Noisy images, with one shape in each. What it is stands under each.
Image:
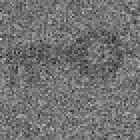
key
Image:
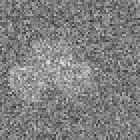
car
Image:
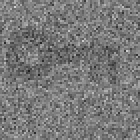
key
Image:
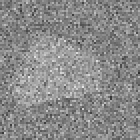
cloud
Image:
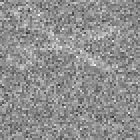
pair of scissors
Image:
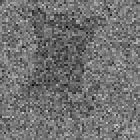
chess rook
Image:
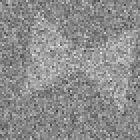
bow tie
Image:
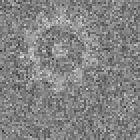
gear
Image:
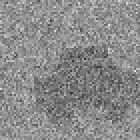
car
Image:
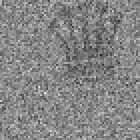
chess queen
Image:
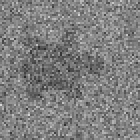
turtle
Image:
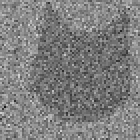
cat's head
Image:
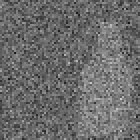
bottle
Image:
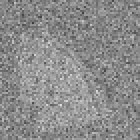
chess knight
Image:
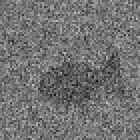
fish
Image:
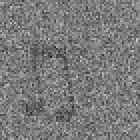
pair of musical notes
